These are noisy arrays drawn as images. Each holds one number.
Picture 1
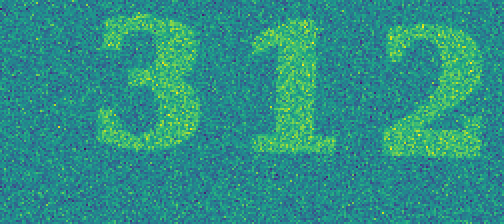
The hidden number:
312
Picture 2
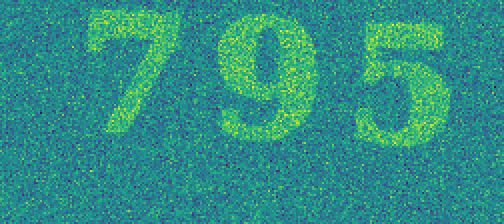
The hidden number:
795
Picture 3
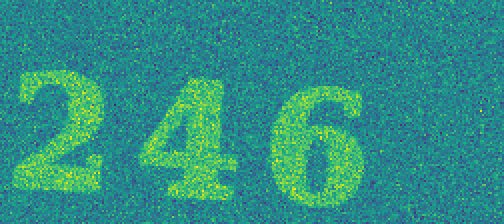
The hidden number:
246
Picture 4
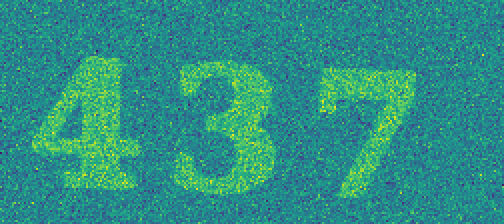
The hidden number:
437
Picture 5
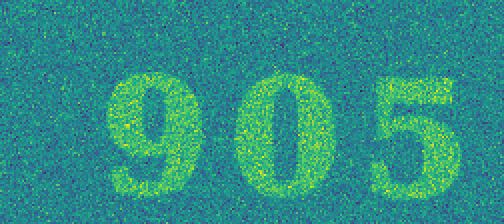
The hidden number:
905
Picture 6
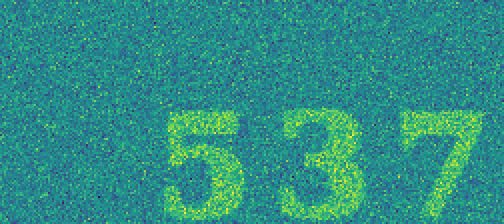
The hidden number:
537
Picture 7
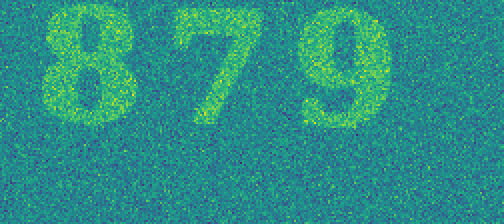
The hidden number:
879
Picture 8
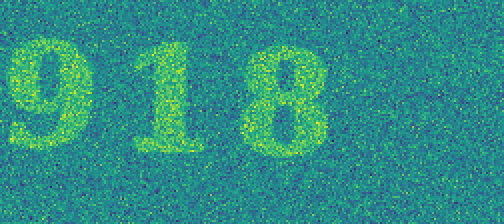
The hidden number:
918
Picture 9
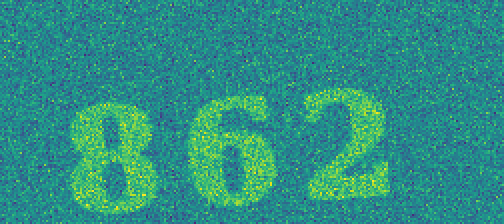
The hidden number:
862
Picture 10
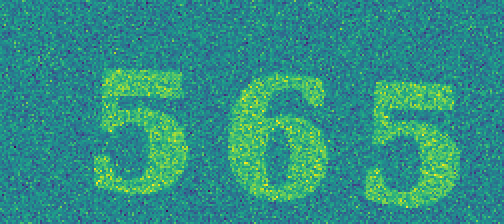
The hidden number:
565
